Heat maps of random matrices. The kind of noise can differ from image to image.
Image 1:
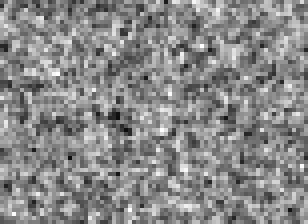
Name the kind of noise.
blotchy
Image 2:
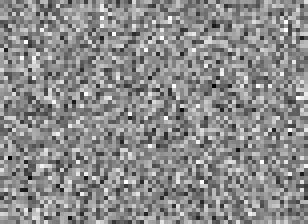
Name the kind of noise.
independent entries
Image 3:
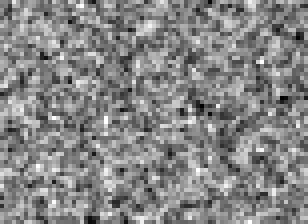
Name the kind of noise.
blotchy
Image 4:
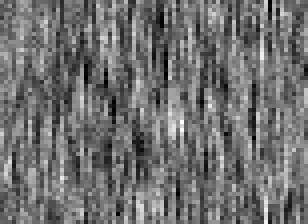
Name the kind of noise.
streaked along the columns
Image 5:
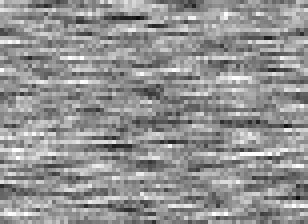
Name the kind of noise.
streaked along the rows
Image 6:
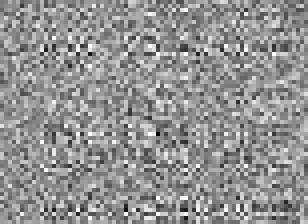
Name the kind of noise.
low rank plus noise
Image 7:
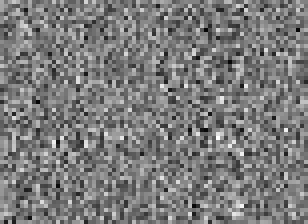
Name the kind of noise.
low rank plus noise
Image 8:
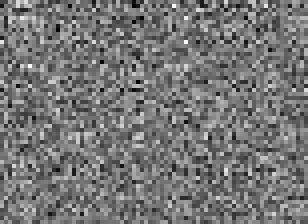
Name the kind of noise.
low rank plus noise
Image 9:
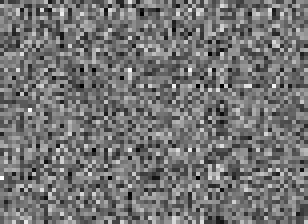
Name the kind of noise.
low rank plus noise
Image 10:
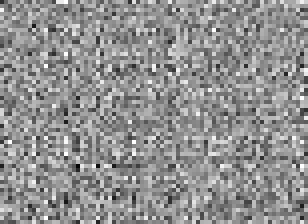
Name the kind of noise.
low rank plus noise
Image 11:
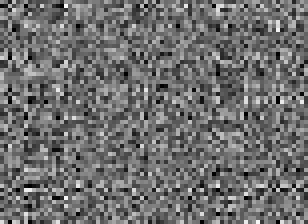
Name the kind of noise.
low rank plus noise
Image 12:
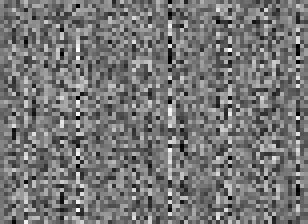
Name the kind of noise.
columns of uneven size
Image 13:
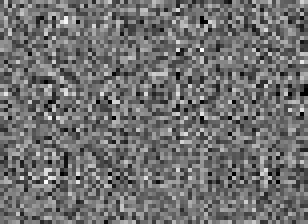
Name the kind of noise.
low rank plus noise
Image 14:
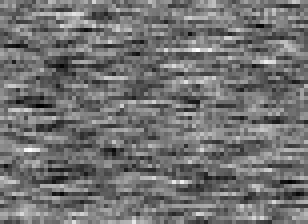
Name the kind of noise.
streaked along the rows
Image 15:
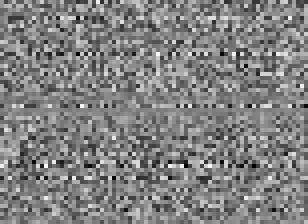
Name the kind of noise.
rows of uneven size
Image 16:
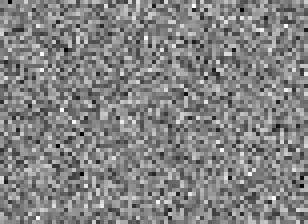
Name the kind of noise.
independent entries
